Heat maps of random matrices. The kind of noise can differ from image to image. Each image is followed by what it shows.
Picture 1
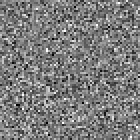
independent entries
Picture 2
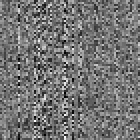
columns of uneven size
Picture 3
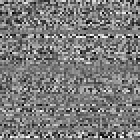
rows of uneven size
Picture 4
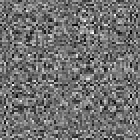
low rank plus noise
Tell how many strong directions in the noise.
three or four
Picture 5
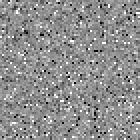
heavy tails
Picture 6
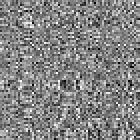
low rank plus noise
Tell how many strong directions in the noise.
three or four
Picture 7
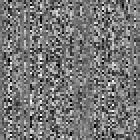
columns of uneven size
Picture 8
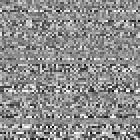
rows of uneven size
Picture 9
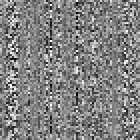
columns of uneven size
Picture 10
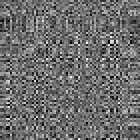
low rank plus noise
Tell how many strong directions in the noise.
two
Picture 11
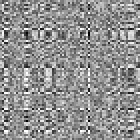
low rank plus noise
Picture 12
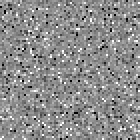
heavy tails
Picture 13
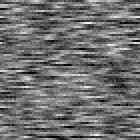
streaked along the rows
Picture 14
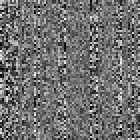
columns of uneven size
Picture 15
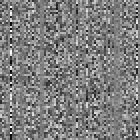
columns of uneven size
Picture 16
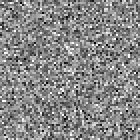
independent entries
